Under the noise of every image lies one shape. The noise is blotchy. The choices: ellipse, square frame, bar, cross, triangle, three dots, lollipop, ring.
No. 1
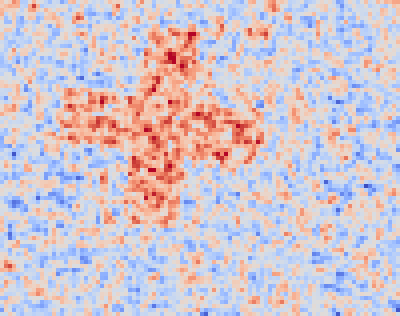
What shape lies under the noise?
cross
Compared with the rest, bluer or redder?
redder
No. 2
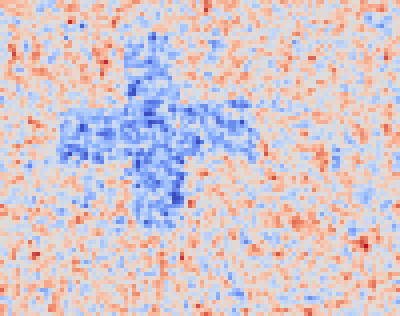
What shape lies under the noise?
cross
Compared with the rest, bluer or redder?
bluer
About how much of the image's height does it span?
two thirds
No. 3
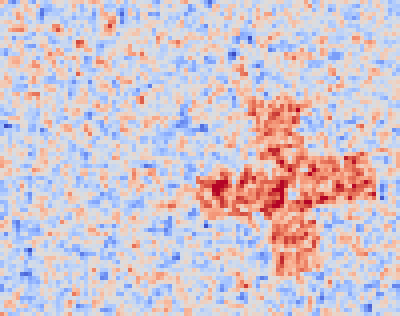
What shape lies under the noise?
cross
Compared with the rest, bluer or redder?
redder
